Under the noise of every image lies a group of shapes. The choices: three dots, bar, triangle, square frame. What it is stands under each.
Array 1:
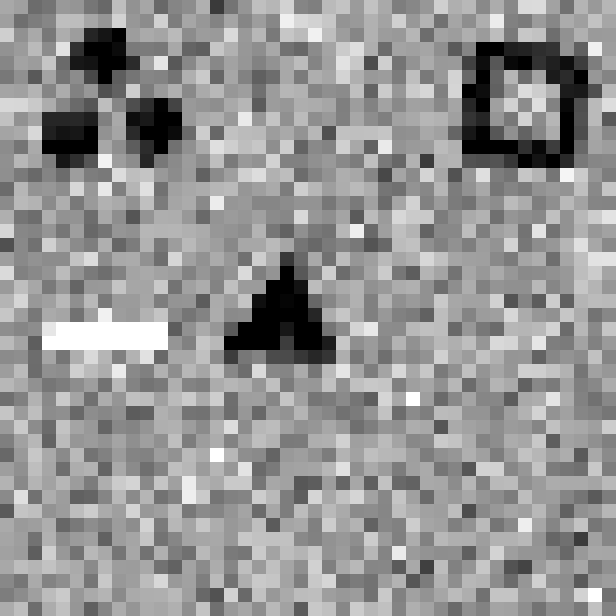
top left: dark three dots; top right: dark square frame; middle left: light bar; centre: dark triangle
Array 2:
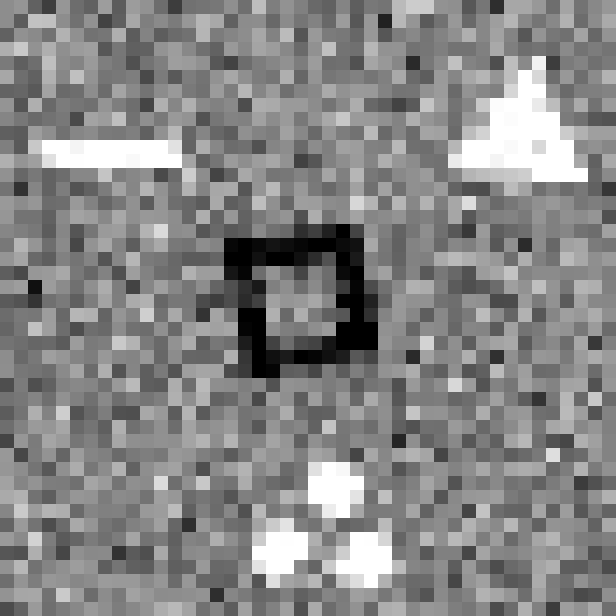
top left: light bar; top right: light triangle; centre: dark square frame; bottom middle: light three dots
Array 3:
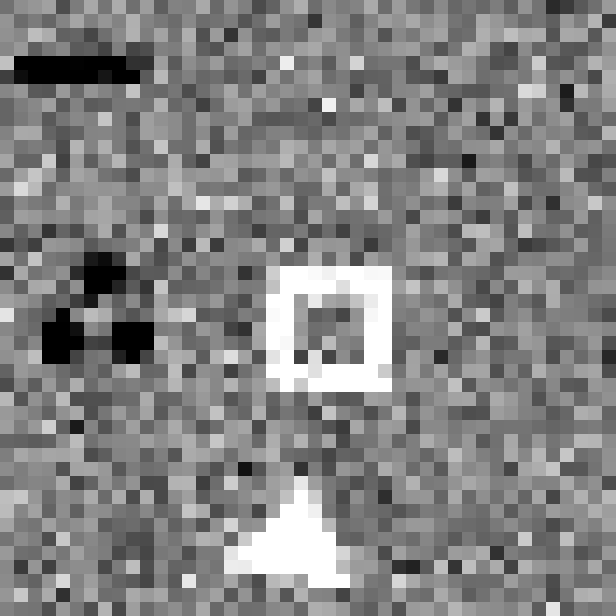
top left: dark bar; middle left: dark three dots; centre: light square frame; bottom middle: light triangle
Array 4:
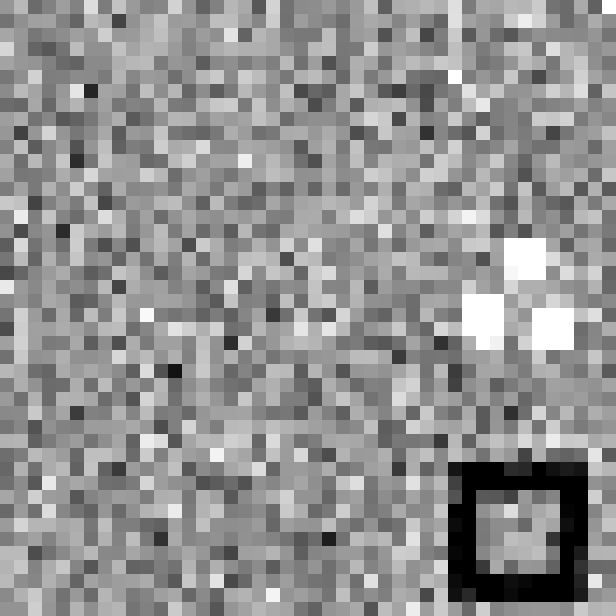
middle right: light three dots; bottom right: dark square frame
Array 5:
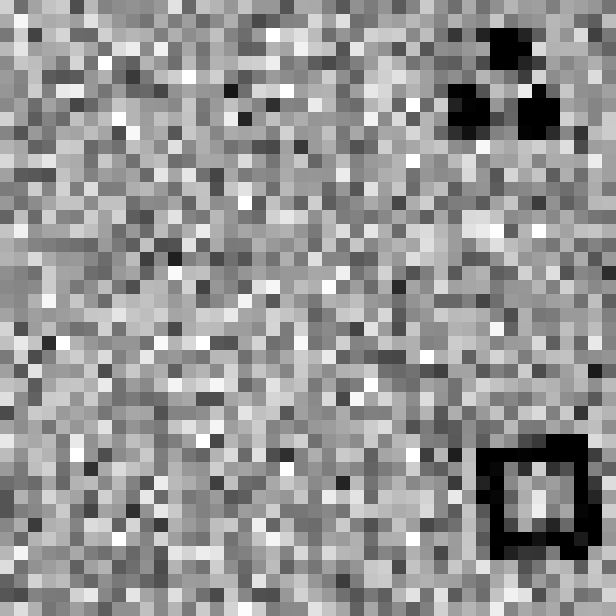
top right: dark three dots; bottom right: dark square frame
